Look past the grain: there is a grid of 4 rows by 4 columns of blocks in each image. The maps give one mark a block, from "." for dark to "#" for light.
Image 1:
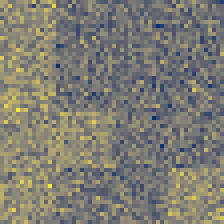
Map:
# . . .
# . . .
# # . .
# . . #
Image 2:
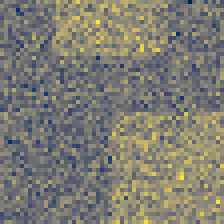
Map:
. # # .
. . . .
. . # #
. . # #
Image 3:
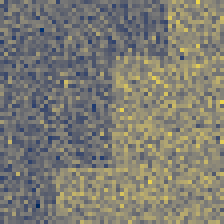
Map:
. . . #
. . # #
. . # #
. # # #
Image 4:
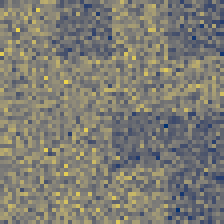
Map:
# . # .
# # # #
# # . .
# # # .
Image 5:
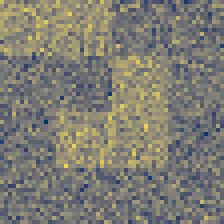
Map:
# # . .
. . # .
. # # .
. . . .
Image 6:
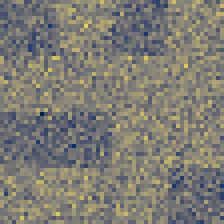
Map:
. # . #
# # # #
. . # #
# # # .
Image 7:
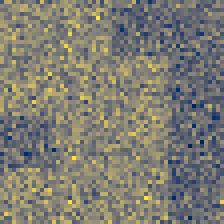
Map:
# # . .
# # # .
. # # .
# # # .
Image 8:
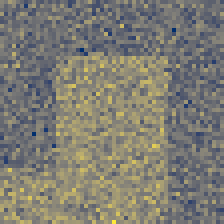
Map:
. . . .
. # # .
. # # .
# # # .
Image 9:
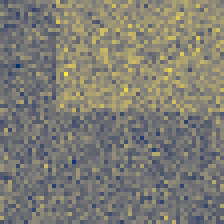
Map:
. # # #
. # # #
. . . .
. . . .
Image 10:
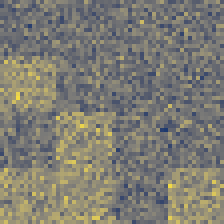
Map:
. . . .
# . . .
. # . .
# # . #
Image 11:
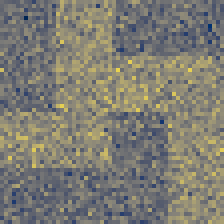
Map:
. # . .
. # # #
# # . #
. . . #
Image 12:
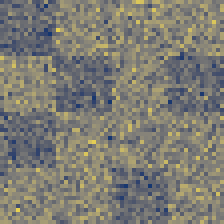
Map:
. # # #
# . # .
. # # #
# # . #
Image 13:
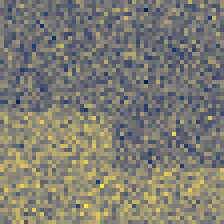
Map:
. . . .
. . . .
# # . .
# # # #
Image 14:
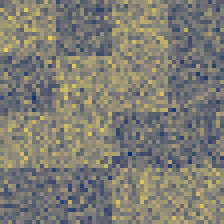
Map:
# . # .
. # # .
# # . .
. . # #
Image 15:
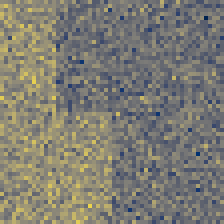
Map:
# . . .
# . . .
# # . .
# # . .
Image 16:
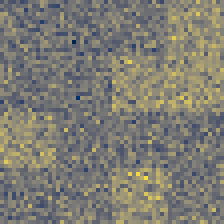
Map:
. . . #
. . # #
# . . .
. . # .
